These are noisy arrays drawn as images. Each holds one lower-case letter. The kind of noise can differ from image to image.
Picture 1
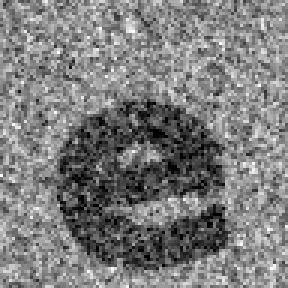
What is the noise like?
blotchy
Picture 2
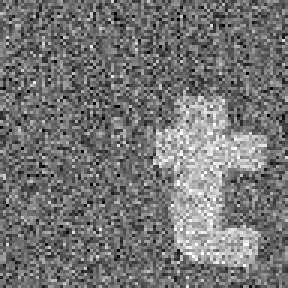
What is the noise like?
low rank plus noise
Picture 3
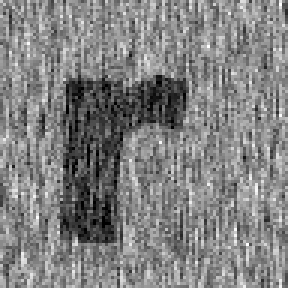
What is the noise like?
streaked along the columns
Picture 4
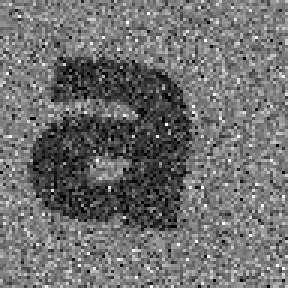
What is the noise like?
heavy tails
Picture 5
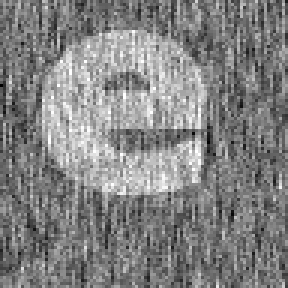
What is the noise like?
streaked along the columns
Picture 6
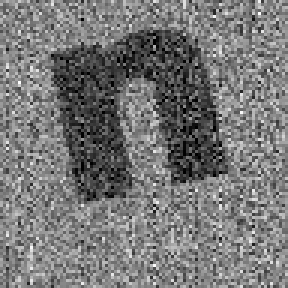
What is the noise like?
columns of uneven size
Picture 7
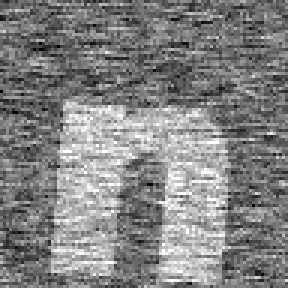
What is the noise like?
streaked along the rows
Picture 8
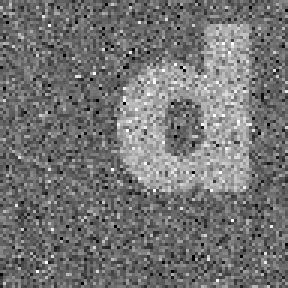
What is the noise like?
heavy tails
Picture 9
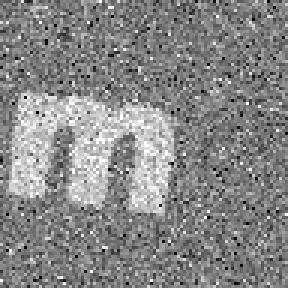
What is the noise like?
heavy tails
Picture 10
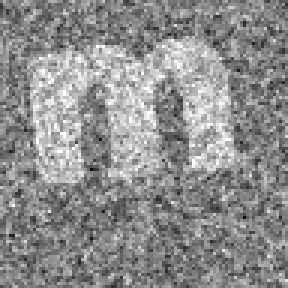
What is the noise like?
blotchy
